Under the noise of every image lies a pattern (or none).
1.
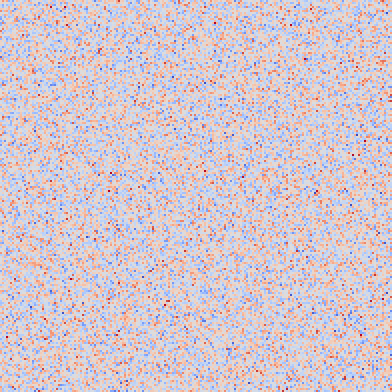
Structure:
only noise
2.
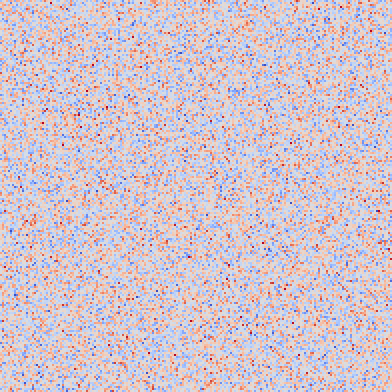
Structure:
only noise
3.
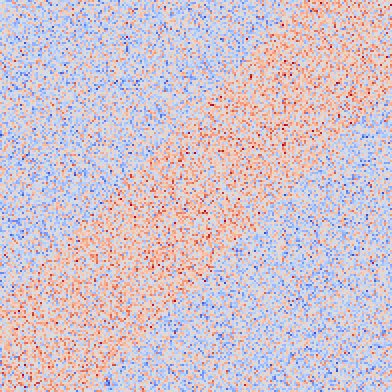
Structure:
a diagonal band
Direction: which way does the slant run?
bottom left to top right
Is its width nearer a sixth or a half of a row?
a half
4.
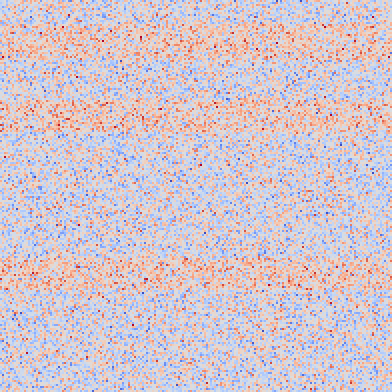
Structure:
bands of rows
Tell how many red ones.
3
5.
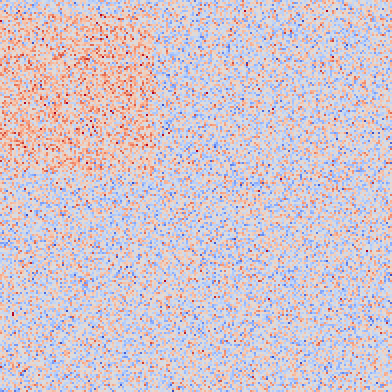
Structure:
one block
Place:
top left
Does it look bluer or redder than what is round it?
redder
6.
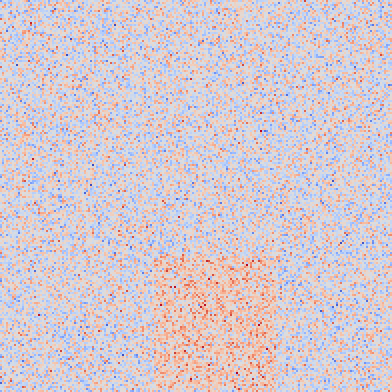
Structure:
one block
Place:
bottom middle
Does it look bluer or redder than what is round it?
redder
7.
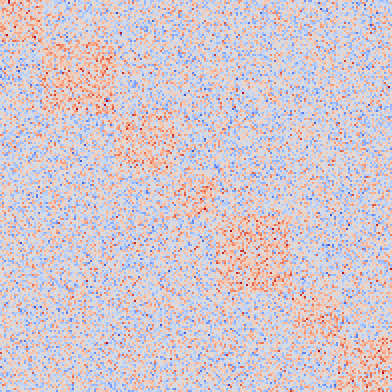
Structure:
blocks along the diagonal
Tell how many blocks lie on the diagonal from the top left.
7
